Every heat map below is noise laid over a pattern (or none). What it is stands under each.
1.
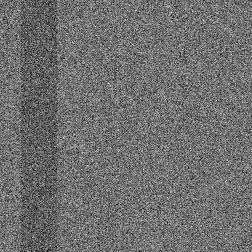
one band of columns
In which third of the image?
left
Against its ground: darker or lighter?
darker
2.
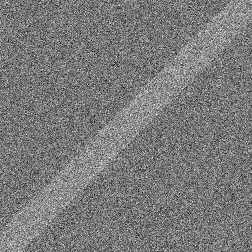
a diagonal band
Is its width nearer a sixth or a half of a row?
a sixth
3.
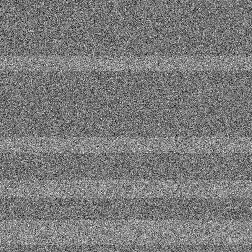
bands of rows
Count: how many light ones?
4
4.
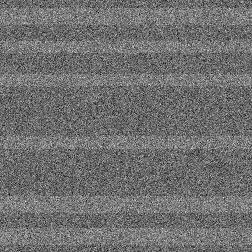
bands of rows
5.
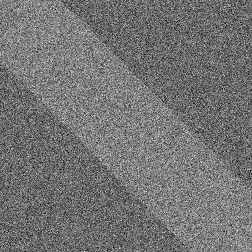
a diagonal band
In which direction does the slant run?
top left to bottom right
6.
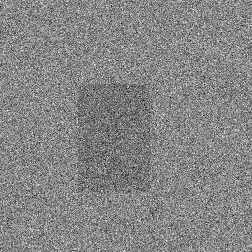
one block
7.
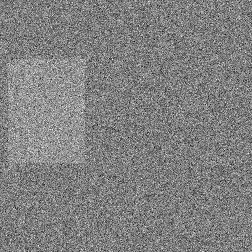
one block
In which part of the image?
middle left
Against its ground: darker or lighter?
lighter
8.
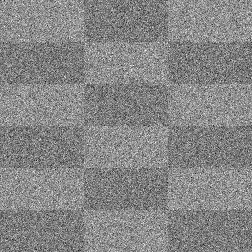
a checkerboard
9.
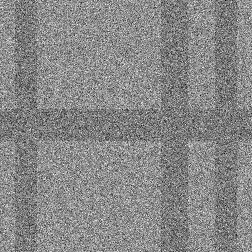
bands of rows crossing bands of columns
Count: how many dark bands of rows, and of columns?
1 and 3
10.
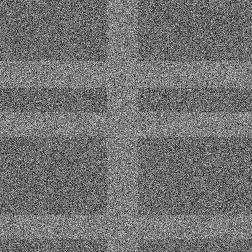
bands of rows crossing bands of columns
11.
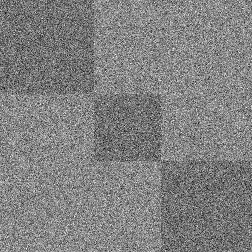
blocks along the diagonal
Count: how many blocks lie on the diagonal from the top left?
3
